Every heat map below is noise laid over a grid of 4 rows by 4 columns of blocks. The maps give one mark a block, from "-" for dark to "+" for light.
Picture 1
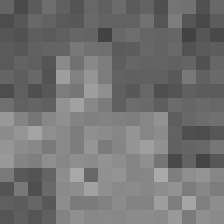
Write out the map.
----
-+--
+++-
-+++
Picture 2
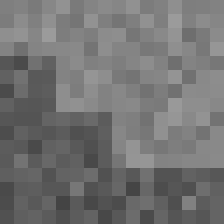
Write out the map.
++++
-+++
--++
----
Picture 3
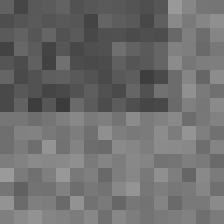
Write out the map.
---+
---+
++++
++++
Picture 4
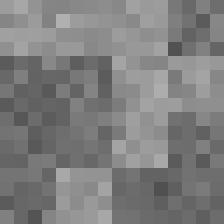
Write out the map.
+++-
--++
--+-
-+--
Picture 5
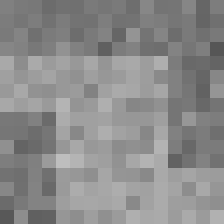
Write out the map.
----
+++-
-++-
-+++
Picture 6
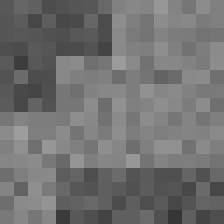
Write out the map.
--++
-+++
++++
+---
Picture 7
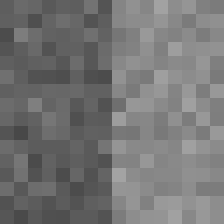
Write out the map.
--++
--++
--++
--++
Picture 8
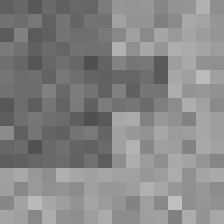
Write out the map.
--++
---+
--++
++++
